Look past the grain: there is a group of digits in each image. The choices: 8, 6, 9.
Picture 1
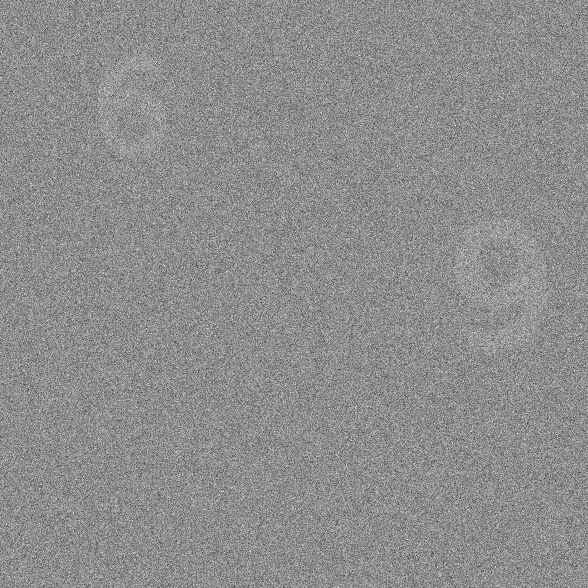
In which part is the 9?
middle right
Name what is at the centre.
nothing
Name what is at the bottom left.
nothing
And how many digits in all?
2
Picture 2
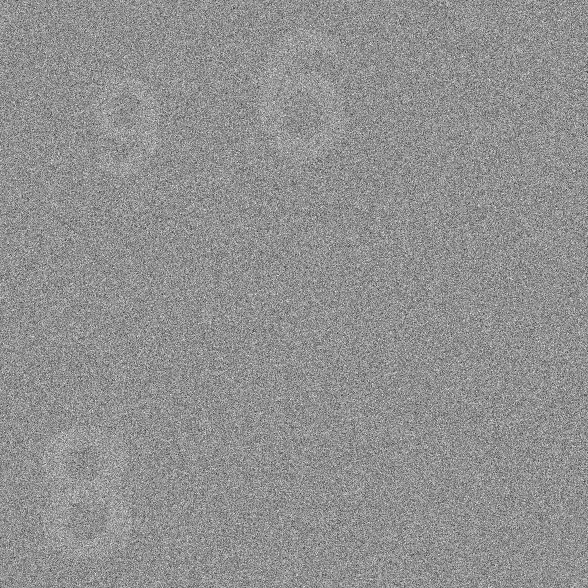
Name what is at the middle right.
nothing
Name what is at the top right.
nothing
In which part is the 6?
top middle
